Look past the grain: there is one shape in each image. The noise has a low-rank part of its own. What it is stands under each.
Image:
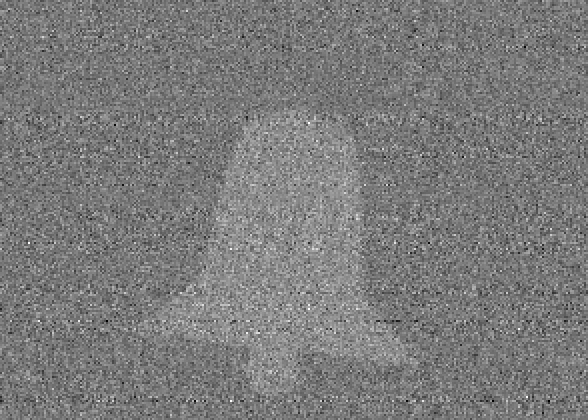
bell
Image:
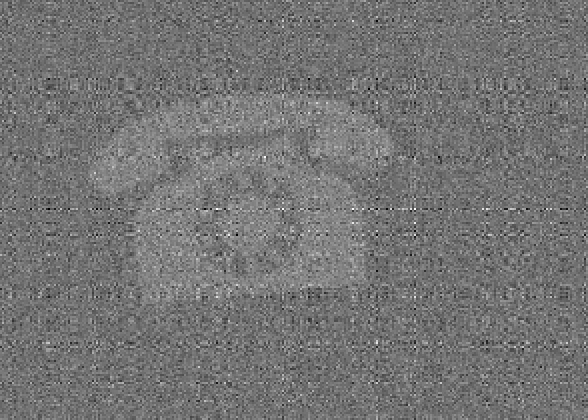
telephone
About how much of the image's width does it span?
half
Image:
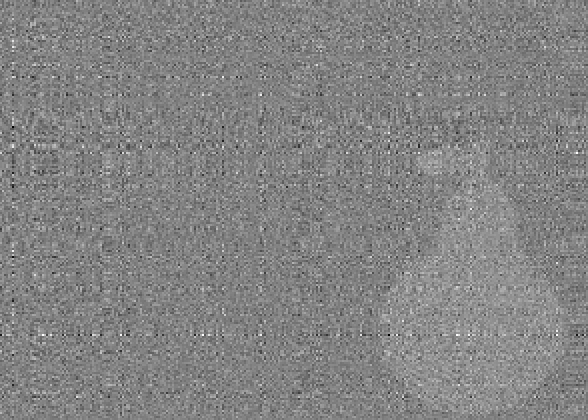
pear
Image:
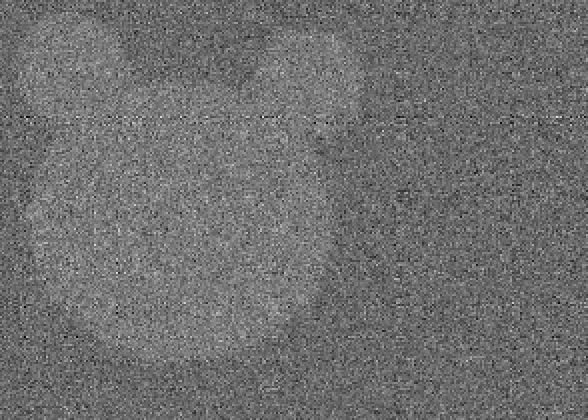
bear's head
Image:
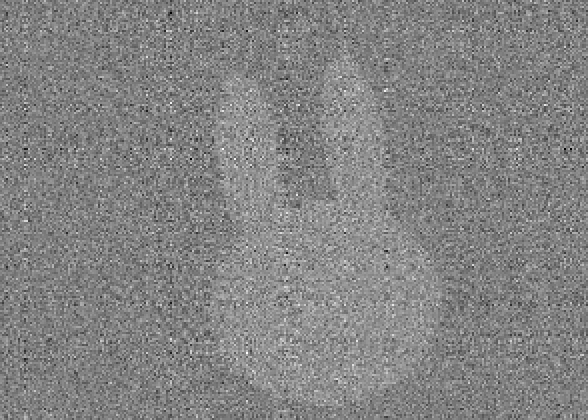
rabbit's head
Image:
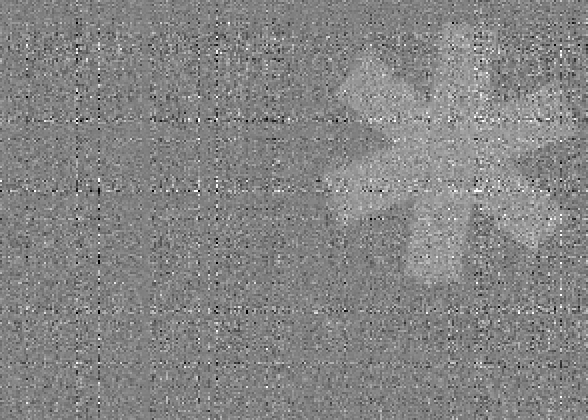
asterisk
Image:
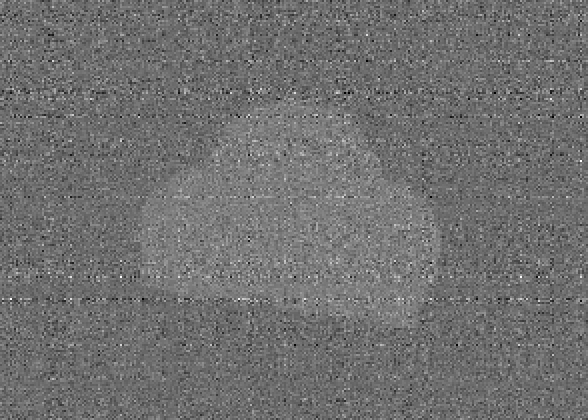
cloud
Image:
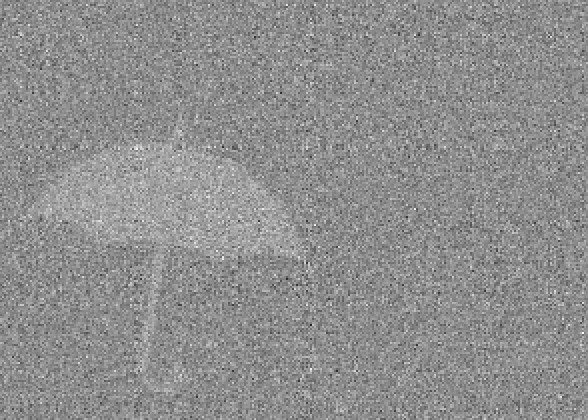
umbrella
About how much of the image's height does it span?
two thirds
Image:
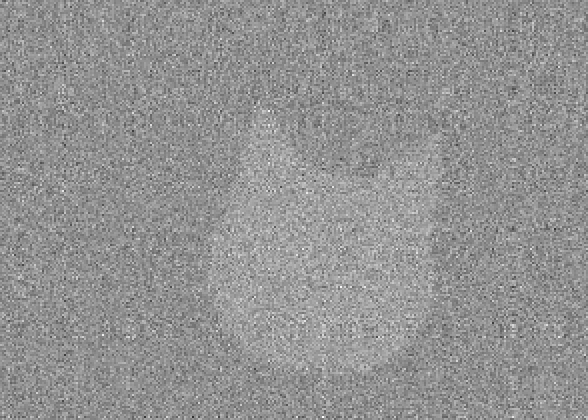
cat's head
